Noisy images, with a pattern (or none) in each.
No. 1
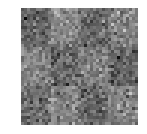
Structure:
a checkerboard
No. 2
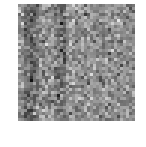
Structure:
bands of columns
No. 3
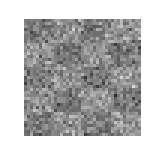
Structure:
a checkerboard
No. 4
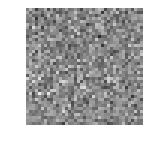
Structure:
only noise
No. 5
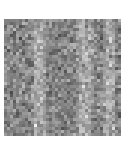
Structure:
bands of columns
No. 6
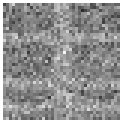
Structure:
bands of rows crossing bands of columns
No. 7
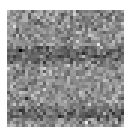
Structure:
bands of rows
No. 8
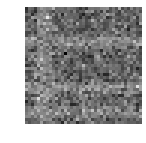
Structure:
bands of rows crossing bands of columns
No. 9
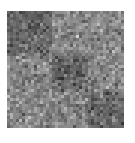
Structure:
blocks along the diagonal
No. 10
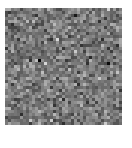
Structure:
only noise
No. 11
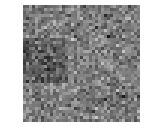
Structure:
one block
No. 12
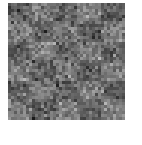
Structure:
a checkerboard
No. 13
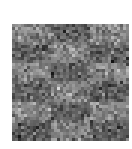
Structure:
a checkerboard
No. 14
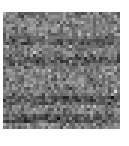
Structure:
bands of rows
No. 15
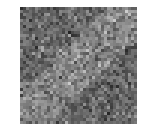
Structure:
a diagonal band
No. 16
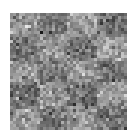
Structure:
a checkerboard
